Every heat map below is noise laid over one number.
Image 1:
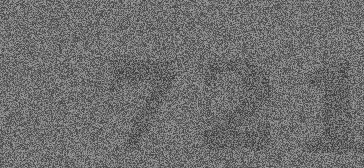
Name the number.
721
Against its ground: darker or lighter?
darker
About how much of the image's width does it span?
two thirds
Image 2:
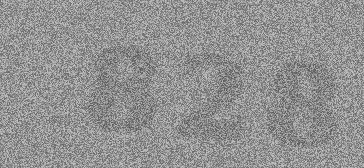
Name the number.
828
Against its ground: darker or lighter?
darker
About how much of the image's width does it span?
two thirds
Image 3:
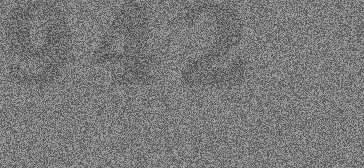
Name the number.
942
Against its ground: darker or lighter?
darker
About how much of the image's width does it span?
two thirds
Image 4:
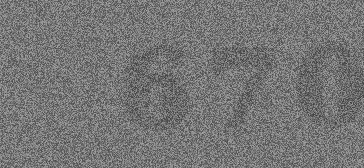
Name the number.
670
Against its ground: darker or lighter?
darker
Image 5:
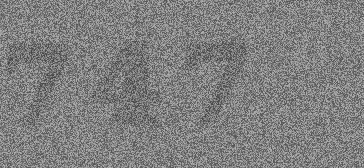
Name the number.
747
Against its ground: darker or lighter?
darker
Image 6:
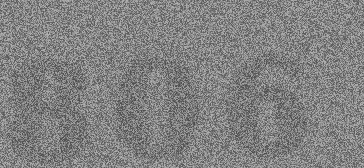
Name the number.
806
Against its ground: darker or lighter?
darker
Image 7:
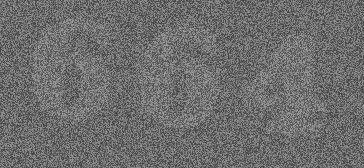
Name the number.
664
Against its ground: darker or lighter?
lighter
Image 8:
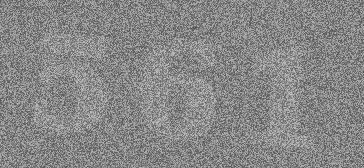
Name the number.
561
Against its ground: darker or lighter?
lighter
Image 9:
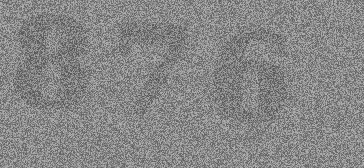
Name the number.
876
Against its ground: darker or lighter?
darker
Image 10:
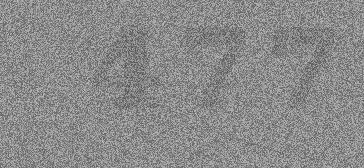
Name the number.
477
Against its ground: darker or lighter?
darker
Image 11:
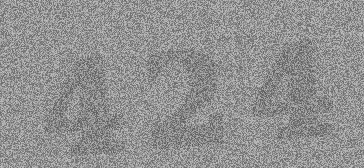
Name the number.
424
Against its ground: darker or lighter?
darker
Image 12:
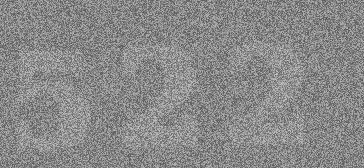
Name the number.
522
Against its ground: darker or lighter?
lighter
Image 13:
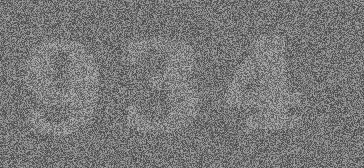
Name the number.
934
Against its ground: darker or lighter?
lighter
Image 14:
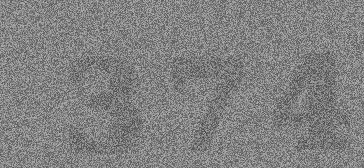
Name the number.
374
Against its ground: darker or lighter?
darker
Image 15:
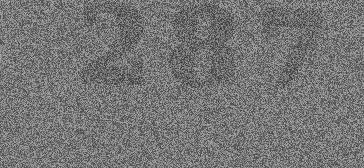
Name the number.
287
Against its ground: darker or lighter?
darker
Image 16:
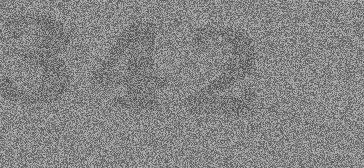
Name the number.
342
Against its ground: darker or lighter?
darker
